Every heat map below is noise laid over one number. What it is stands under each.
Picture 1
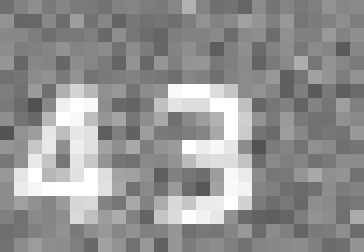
43
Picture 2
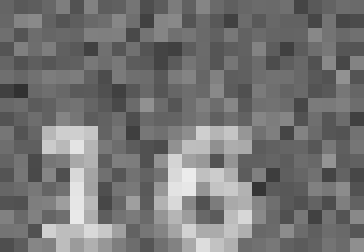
16
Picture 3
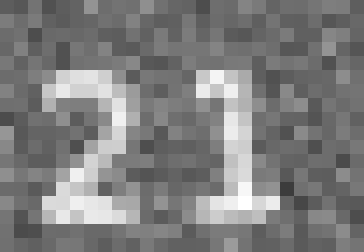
21
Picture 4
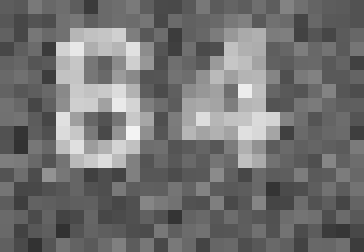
84
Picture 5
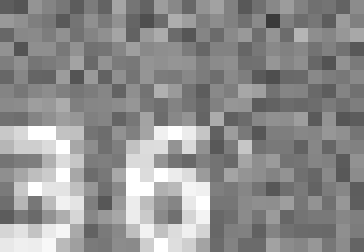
36
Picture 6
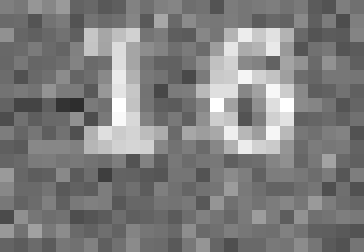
16
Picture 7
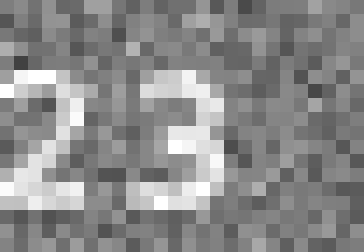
23
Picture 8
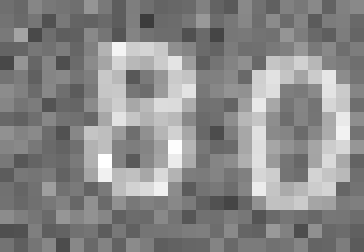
80
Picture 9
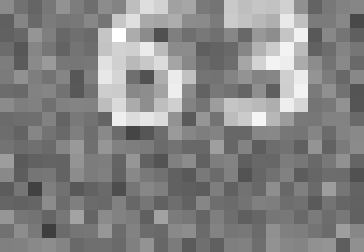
63
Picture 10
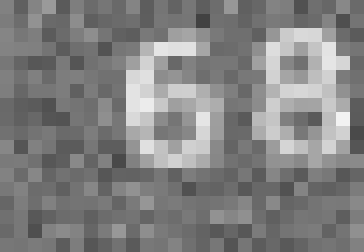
68
